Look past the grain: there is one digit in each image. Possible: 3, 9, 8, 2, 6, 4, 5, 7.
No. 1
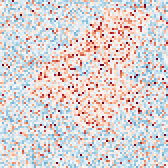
4
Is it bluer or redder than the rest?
redder
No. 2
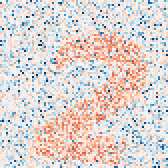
2
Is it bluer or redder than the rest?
redder
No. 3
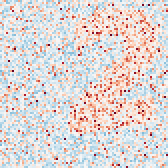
2
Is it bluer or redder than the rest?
redder
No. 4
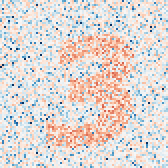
3
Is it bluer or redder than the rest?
redder
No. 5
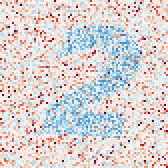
2
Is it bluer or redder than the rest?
bluer
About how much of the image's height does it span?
two thirds
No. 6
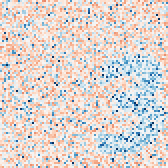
3
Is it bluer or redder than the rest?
bluer
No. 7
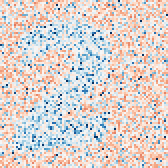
2
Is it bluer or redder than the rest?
bluer
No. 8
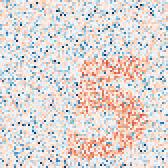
5
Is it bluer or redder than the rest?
redder
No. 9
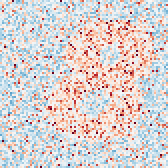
8
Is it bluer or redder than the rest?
redder
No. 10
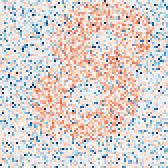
8
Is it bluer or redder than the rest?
redder
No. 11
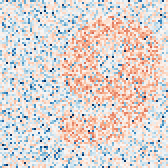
9
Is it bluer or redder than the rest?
redder
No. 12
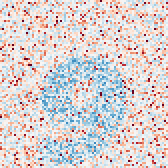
9
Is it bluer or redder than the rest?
bluer
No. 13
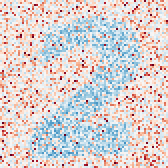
2
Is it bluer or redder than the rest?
bluer
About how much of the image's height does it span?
nearly all
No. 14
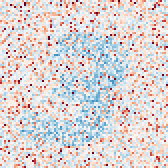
3
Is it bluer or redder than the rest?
bluer
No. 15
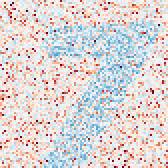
7
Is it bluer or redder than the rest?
bluer
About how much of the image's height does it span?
nearly all
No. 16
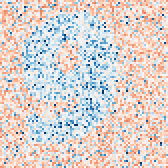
9
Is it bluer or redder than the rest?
bluer
